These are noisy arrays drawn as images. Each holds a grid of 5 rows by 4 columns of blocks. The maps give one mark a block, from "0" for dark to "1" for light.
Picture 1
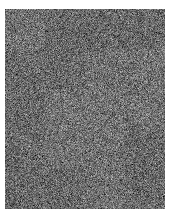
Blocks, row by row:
1 0 0 0
0 0 1 1
0 1 1 1
0 1 1 0
0 0 1 0
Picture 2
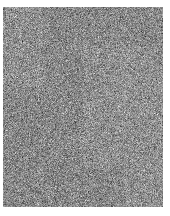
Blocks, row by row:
1 0 0 0
1 0 1 1
0 0 1 1
0 0 1 1
0 0 0 1
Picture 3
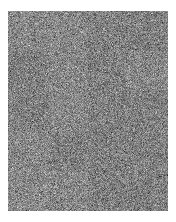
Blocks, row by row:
1 1 0 0
0 1 0 1
0 1 0 0
1 0 0 0
1 1 0 0
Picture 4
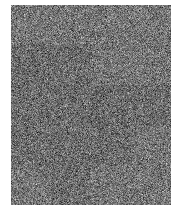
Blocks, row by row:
1 1 1 1
0 0 1 1
0 0 0 0
0 0 0 1
1 0 1 1
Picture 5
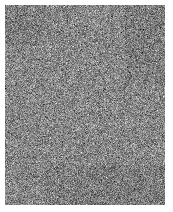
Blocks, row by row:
0 1 1 0
1 1 1 0
1 1 1 1
1 1 1 1
1 0 0 0
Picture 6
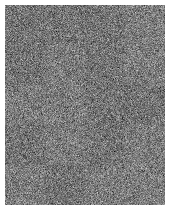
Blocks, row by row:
0 0 0 1
0 1 0 1
1 1 0 0
0 1 0 1
1 0 1 1
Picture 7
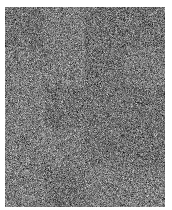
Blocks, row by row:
0 1 0 0
1 1 0 1
1 0 0 0
1 1 0 0
1 0 1 1
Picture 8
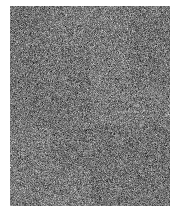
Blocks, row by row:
0 1 1 0
0 0 1 0
0 0 1 1
1 0 0 0
1 1 0 0
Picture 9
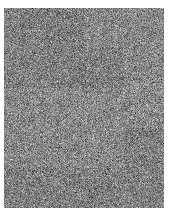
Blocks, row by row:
0 0 1 1
0 0 0 1
1 1 1 1
1 1 1 0
0 0 0 0
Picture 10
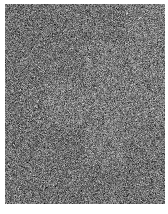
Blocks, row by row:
0 0 0 1
0 0 1 1
0 1 1 1
0 0 1 0
0 0 0 0
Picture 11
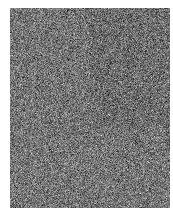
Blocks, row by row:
1 1 0 0
1 1 0 0
1 1 0 0
1 1 1 1
1 1 1 1
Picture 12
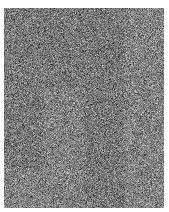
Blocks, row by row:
0 0 0 1
0 0 0 1
0 1 0 1
0 1 0 1
1 1 0 1
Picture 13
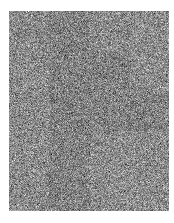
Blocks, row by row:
1 0 1 1
1 0 0 1
1 0 0 0
1 0 1 1
1 0 1 1
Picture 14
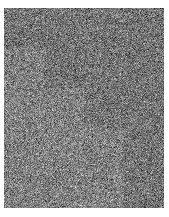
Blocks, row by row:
0 0 0 0
1 0 0 0
1 1 0 0
1 1 1 0
1 1 1 0
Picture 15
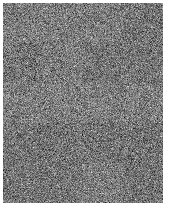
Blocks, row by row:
1 1 1 0
0 1 0 0
1 1 1 1
0 0 0 0
0 0 1 0
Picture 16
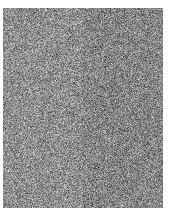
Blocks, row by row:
1 1 0 0
1 1 0 0
1 1 0 0
1 1 0 0
1 1 0 0
